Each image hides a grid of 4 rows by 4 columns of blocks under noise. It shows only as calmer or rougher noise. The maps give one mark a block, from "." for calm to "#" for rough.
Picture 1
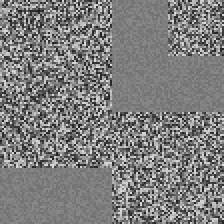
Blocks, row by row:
# # . #
# # . .
# # # #
. . # #
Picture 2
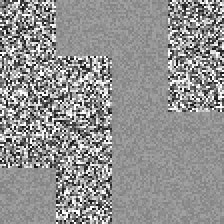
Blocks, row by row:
# . . #
# # . #
# # . .
. # . .
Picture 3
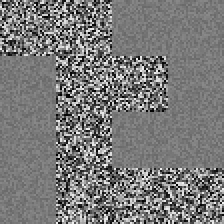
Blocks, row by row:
# # . .
. # # .
. # . .
. # # #
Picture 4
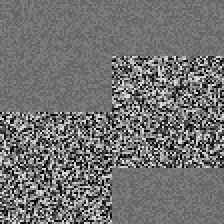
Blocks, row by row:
. . . .
. . # #
# # # #
# # . .
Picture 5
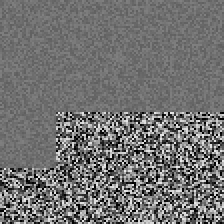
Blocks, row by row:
. . . .
. . . .
. # # #
# # # #
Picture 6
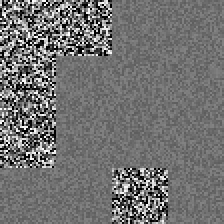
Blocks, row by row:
# # . .
# . . .
# . . .
. . # .
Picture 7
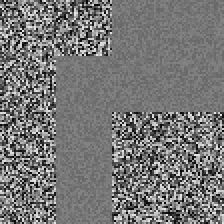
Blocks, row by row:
# # . .
# . . .
# . # #
# . # #
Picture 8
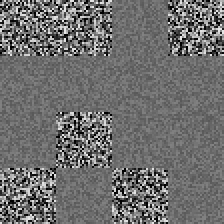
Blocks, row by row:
# # . #
. . . .
. # . .
# . # .
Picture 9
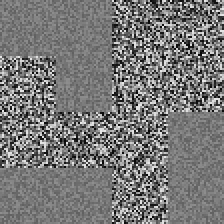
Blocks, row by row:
. . # #
# . # #
# # # .
. . # .
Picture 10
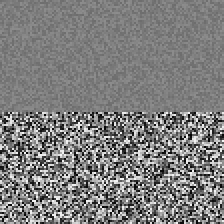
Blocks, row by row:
. . . .
. . . .
# # # #
# # # #
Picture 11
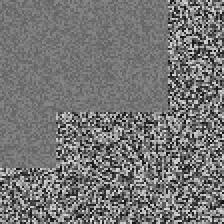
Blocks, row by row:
. . . #
. . . #
. # # #
# # # #
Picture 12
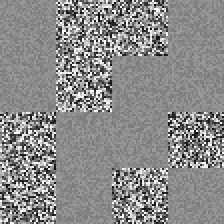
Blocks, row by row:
. # # .
. # . .
# . . #
# . # .
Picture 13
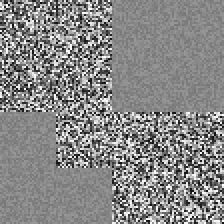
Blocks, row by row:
# # . .
# # . .
. # # #
. . # #
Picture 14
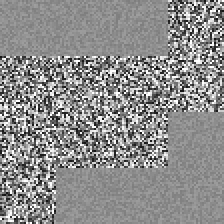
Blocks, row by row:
. . . #
# # # #
# # # .
# . . .
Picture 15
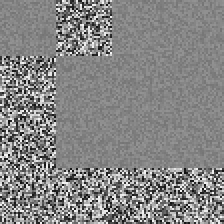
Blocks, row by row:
. # . .
# . . .
# . . .
# # # #
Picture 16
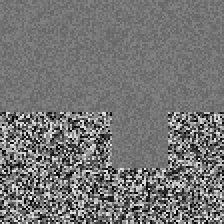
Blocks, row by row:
. . . .
. . . .
# # . #
# # # #
